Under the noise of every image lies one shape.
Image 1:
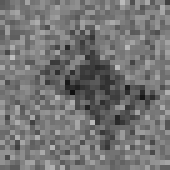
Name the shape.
chess rook
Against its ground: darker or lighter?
darker
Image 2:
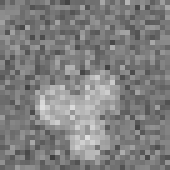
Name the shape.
club
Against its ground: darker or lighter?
lighter
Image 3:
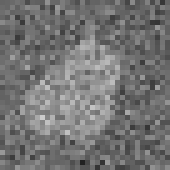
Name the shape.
cloud
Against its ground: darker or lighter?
lighter
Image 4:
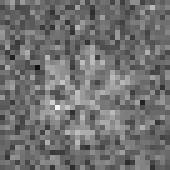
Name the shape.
snowflake
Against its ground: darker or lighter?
lighter
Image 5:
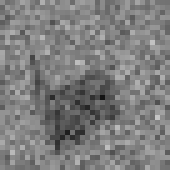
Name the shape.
flag
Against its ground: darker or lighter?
darker
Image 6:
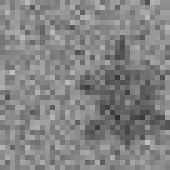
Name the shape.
turtle
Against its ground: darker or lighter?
darker
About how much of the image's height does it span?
two thirds
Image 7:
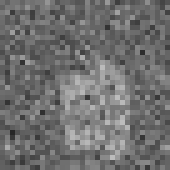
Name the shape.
telephone
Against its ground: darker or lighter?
lighter
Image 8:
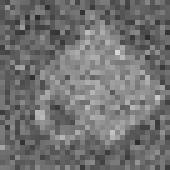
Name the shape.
cup
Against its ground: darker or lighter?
lighter
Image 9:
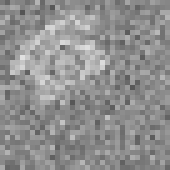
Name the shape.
telephone
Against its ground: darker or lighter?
lighter
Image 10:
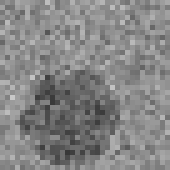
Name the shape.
flower
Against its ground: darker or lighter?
darker
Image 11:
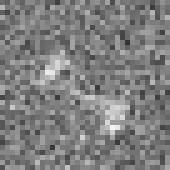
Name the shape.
musical note
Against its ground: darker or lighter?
lighter
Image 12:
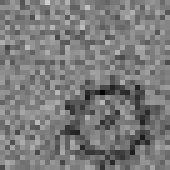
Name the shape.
gear
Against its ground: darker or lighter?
darker
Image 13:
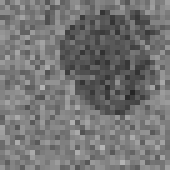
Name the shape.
apple
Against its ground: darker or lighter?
darker
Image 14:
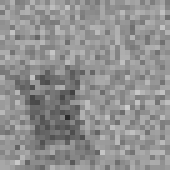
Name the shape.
chess rook
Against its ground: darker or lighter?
darker
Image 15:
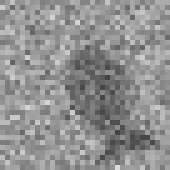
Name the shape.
fish
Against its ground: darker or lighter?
darker
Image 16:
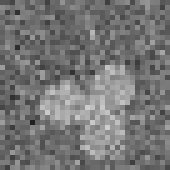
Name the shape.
club
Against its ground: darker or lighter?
lighter
